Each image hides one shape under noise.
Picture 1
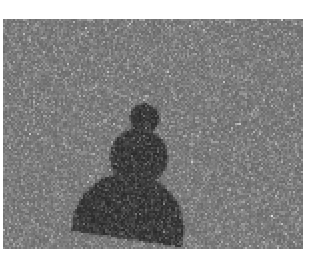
chess pawn
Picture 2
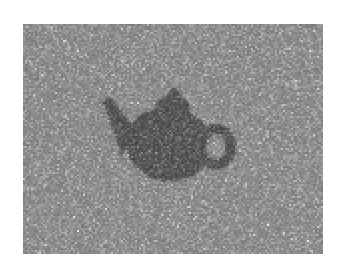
teapot
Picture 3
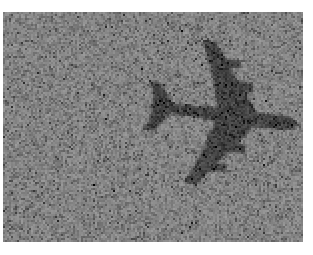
airplane
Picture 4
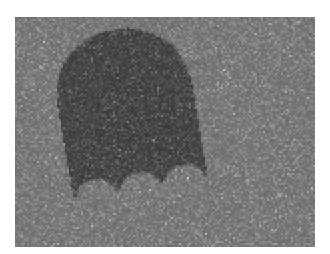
ghost
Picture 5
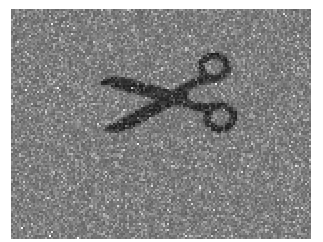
pair of scissors
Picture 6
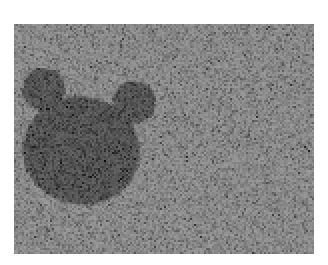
bear's head
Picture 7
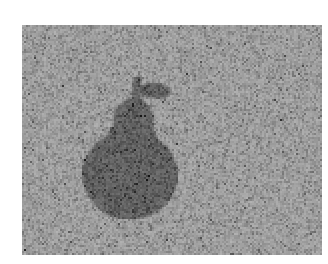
pear
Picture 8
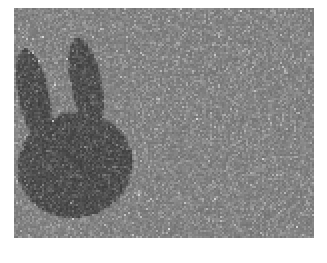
rabbit's head
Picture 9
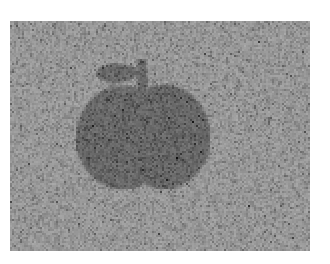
apple
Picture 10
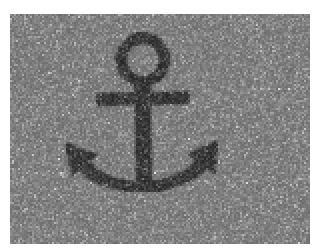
anchor
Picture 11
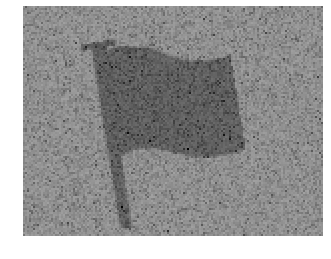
flag
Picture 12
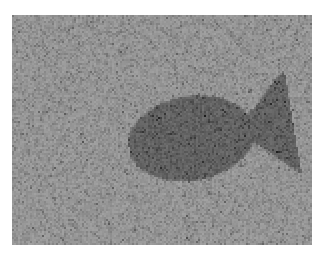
fish
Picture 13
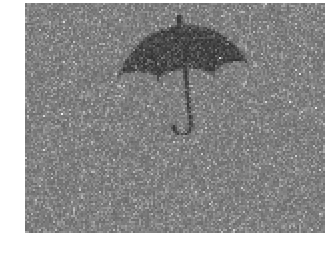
umbrella
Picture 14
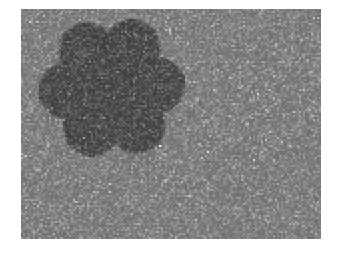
flower
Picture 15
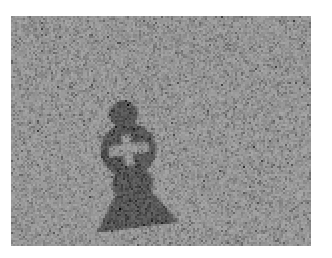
chess bishop
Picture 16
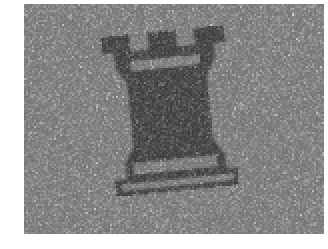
chess rook
